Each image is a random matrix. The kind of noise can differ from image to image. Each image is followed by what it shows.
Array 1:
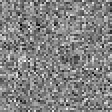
low rank plus noise
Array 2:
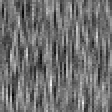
streaked along the columns
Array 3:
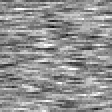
streaked along the rows
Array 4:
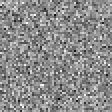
independent entries
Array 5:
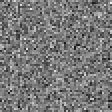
independent entries
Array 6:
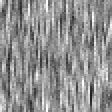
streaked along the columns
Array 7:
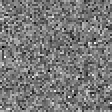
independent entries
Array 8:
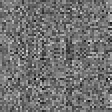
low rank plus noise
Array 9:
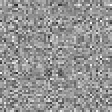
low rank plus noise
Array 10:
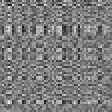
low rank plus noise
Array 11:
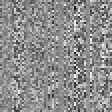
columns of uneven size
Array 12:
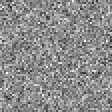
independent entries
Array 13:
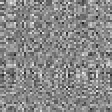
low rank plus noise
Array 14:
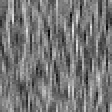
streaked along the columns
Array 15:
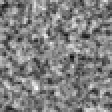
blotchy
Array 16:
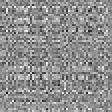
low rank plus noise
